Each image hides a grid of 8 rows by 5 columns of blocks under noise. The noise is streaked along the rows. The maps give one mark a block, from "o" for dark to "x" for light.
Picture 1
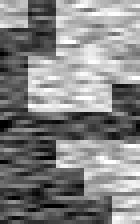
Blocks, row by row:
x o x x x
o o x x x
o x x x x
o x x x o
o o o o o
o o x x x
o o o x x
o o o o x
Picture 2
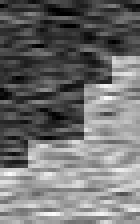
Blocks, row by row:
o o o o o
o o o o o
o o o o x
o o o x x
o o o x x
o x x x x
x x x x x
x x x x x
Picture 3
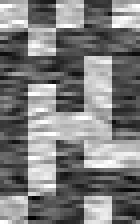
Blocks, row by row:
x o x o x
o x o o o
o o o x o
o x o x o
o x x x o
o x o x x
o x o o o
x o o x o
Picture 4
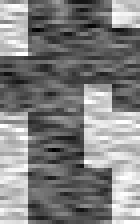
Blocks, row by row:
x o o o x
x o o o o
o o o o o
o o o x o
x o o x x
x o o x x
x o o o x
x o o o x
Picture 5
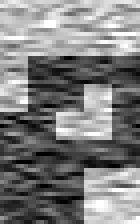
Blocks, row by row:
x x x x x
x x x x x
x o o o o
x o o x o
o o x x o
o o o o o
o o o x x
o o o x x
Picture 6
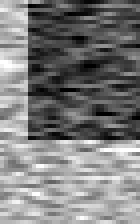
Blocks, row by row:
x o o o o
x o o o o
x o o o o
x o o o o
x o o o o
x x x x x
x x x x x
x x x x x
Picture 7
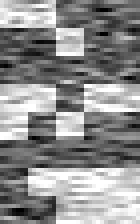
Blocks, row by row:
x x o o o
o o x o o
o o o o o
x x o x x
x o x o o
o o o o o
o x x x x
o o x x x
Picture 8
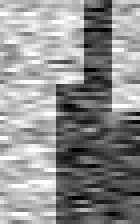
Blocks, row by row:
x x x o x
x x x o x
x x x o x
x x o o x
x x o o o
x x o o o
x x o o o
x x o o o
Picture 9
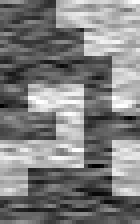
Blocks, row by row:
o o x x x
o o o x x
o o o o x
o x x o x
o o x o o
x x x o x
x o o o x
o o o o o
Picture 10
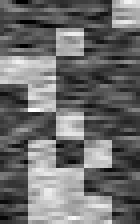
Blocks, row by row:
o o o o x
o o x o o
x x o o o
o x o o o
o o x o o
o x o x o
o x x o o
o x x x o
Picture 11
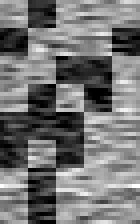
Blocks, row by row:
x o x x x
o x x x o
x x o o x
x o x o x
o o o x x
o x o x x
x o x x x
x o x x x
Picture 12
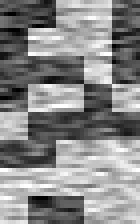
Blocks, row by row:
o o x x o
o x x x o
o o o x o
o x x o x
x o o o o
o o x x x
x x x x x
x o o x x
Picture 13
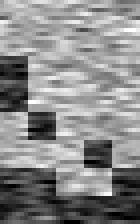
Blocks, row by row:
x x x x x
x x x x x
o x x x x
o x x x x
x o x x x
x x x o x
o o x x o
o o o o o
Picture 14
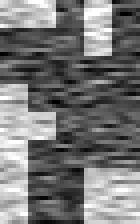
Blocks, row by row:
x x o x o
o o o x o
o o o o o
x o o o o
x x o o o
x o o o o
x o o x x
x o o x x
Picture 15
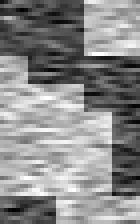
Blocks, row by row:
o o o x x
o o o x x
x o o o o
x x x o o
x x x x o
x x x x o
x x x x o
o o x x x
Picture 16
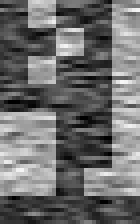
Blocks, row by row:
o x o o x
o o x o x
o x o o x
o o o o x
x x o o x
x x o o x
x x o x x
o o o o o
